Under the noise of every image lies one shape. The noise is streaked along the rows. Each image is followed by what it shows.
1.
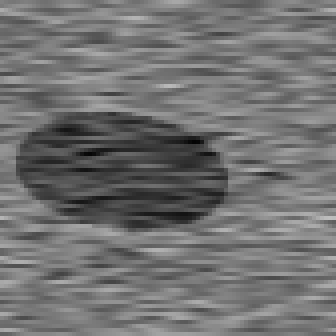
ellipse
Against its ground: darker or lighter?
darker
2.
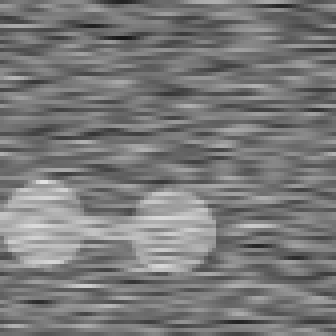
dumbbell
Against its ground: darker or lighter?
lighter
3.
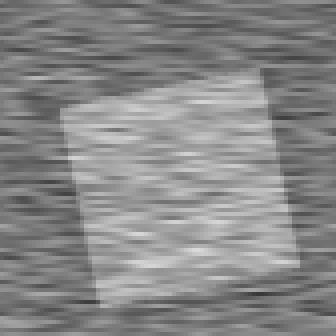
square
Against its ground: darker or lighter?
lighter
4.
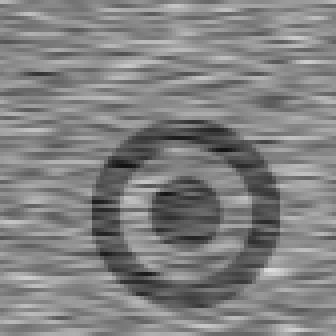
bullseye
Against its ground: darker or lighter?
darker
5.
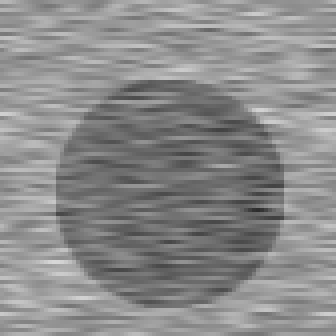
disc
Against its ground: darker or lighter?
darker
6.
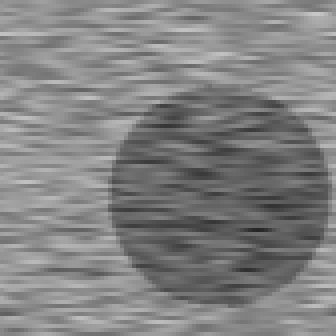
disc
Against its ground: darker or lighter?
darker
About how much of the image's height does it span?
two thirds
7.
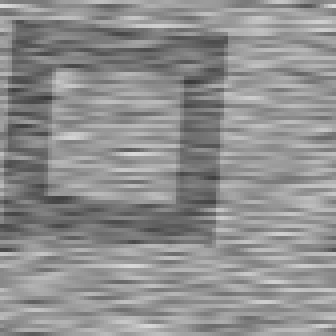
square frame
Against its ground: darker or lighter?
darker
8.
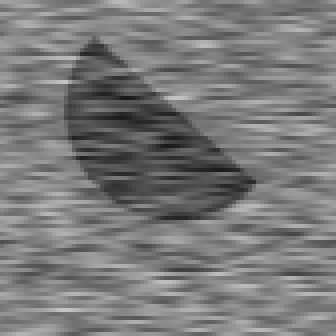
half disc
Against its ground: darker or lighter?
darker
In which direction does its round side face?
down and left
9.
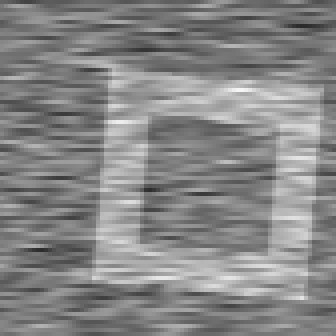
square frame
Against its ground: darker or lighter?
lighter
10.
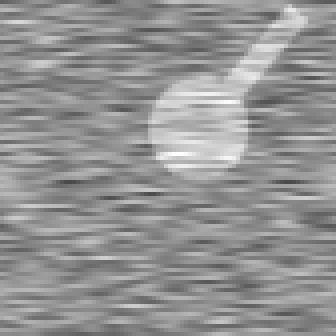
lollipop
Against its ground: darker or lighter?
lighter
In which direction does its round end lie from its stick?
down and left
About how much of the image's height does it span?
half
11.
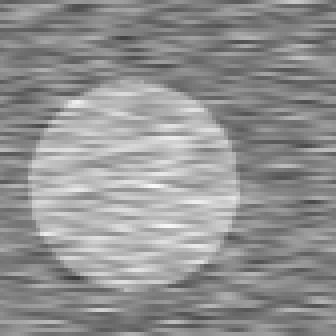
disc
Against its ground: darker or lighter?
lighter
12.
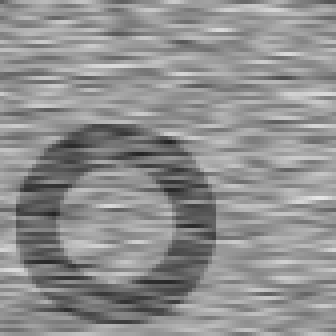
ring
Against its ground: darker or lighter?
darker
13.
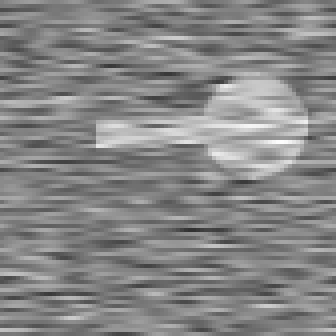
lollipop
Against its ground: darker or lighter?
lighter
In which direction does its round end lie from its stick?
right
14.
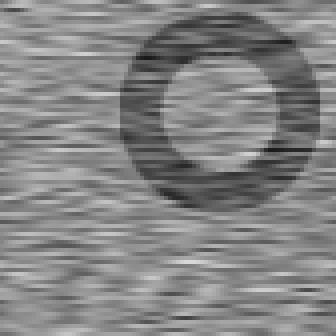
ring
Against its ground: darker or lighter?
darker
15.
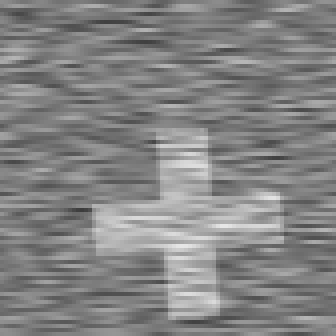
cross
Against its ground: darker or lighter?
lighter
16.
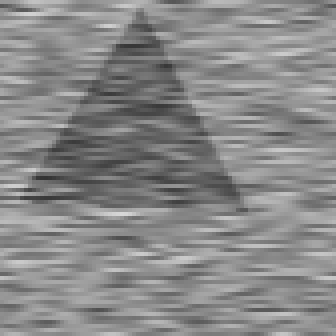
triangle
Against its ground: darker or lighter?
darker
